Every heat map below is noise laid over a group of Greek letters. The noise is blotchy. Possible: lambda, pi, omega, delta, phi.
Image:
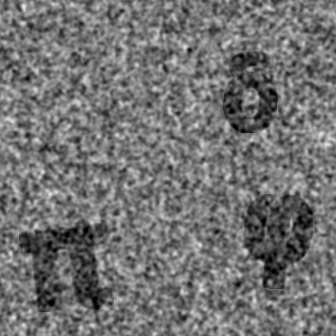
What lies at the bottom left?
pi
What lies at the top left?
nothing
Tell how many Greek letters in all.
3
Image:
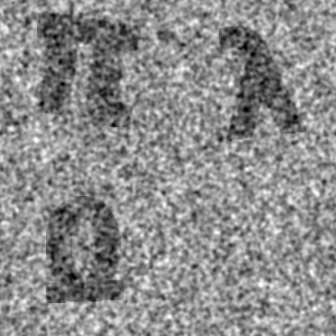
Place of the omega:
bottom left
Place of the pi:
top left
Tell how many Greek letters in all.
3
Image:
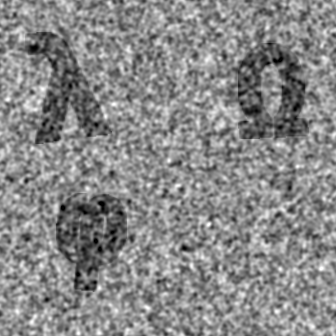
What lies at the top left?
lambda
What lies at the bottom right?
nothing
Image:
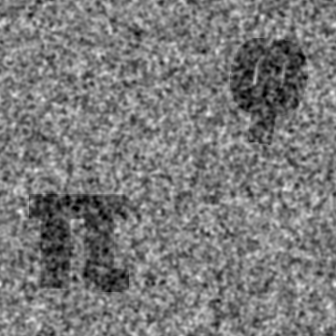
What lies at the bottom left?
pi
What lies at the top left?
nothing
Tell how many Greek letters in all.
2
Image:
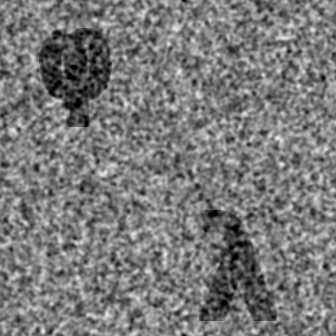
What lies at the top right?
nothing
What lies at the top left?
phi
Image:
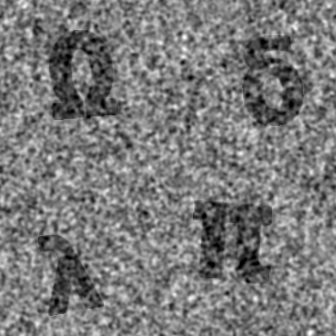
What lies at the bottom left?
lambda
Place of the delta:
top right
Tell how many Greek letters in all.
4
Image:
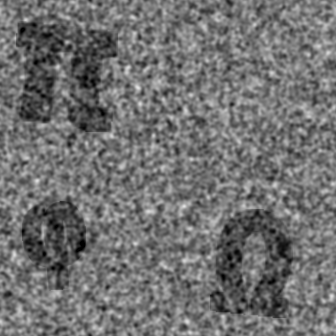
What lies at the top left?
pi
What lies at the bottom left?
phi
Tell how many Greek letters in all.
3
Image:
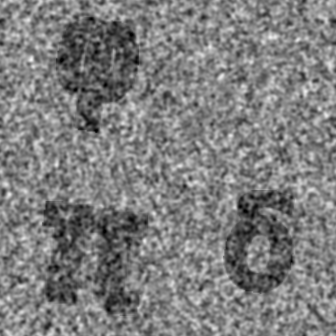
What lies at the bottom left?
pi
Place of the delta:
bottom right
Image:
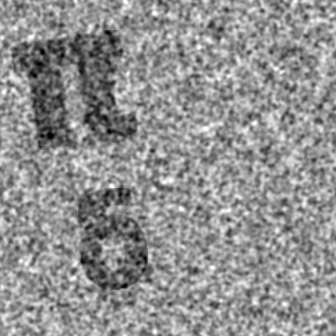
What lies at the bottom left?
delta
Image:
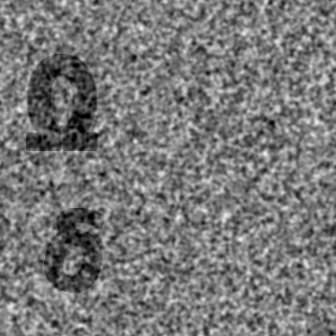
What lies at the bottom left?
delta
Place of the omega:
top left
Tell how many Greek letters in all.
2
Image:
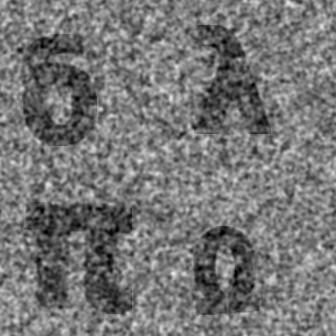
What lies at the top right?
lambda
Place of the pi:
bottom left
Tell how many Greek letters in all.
4
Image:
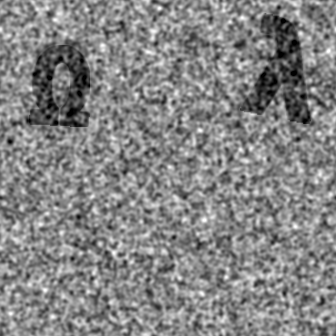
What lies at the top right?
lambda
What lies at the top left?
omega
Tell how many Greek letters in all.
2
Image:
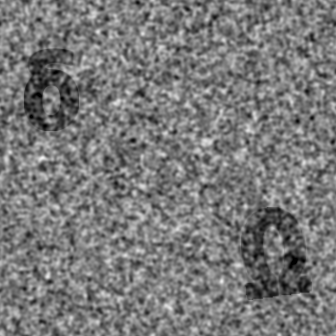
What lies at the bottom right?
omega
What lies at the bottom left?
nothing
